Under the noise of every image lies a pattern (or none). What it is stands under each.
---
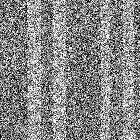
bands of columns
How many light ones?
4
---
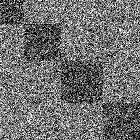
blocks along the diagonal
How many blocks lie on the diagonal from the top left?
4
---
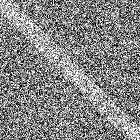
a diagonal band
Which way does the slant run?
top left to bottom right
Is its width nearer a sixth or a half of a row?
a sixth
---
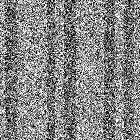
bands of columns
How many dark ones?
5
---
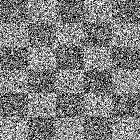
a checkerboard
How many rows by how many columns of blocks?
6 by 5
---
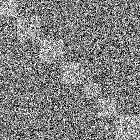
blocks along the diagonal
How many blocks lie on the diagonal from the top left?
7
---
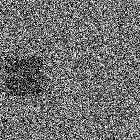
one block
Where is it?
middle left
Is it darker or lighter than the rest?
darker
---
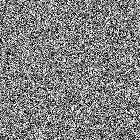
only noise
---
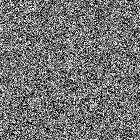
only noise
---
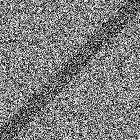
a diagonal band
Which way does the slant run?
bottom left to top right
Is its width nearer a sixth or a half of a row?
a sixth
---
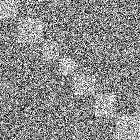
blocks along the diagonal
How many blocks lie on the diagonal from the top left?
7
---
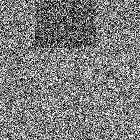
one block
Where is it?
top middle
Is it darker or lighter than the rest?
darker
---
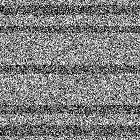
bands of rows
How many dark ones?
5
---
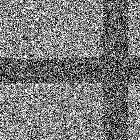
bands of rows crossing bands of columns
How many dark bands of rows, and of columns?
1 and 1
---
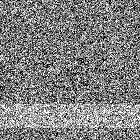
one band of rows
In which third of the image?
bottom
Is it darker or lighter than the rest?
lighter
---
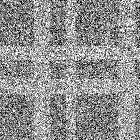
bands of rows crossing bands of columns
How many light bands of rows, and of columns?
2 and 3
